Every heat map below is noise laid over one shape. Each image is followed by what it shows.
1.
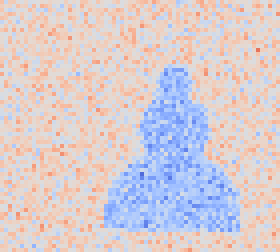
chess pawn
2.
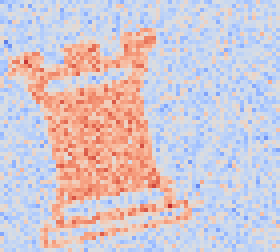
chess rook
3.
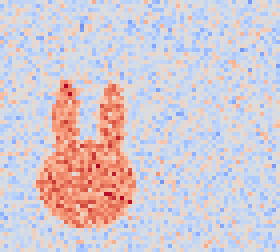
rabbit's head
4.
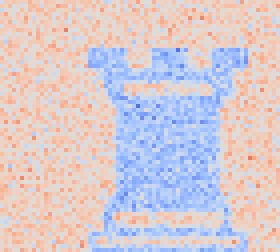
chess rook
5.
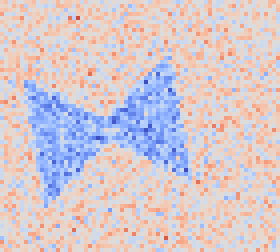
bow tie
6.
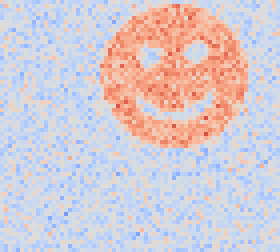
smiling face
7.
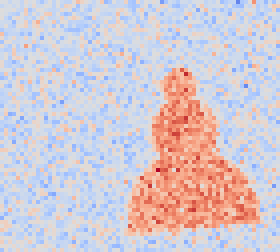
chess pawn
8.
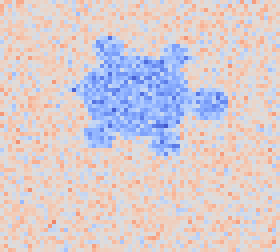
turtle
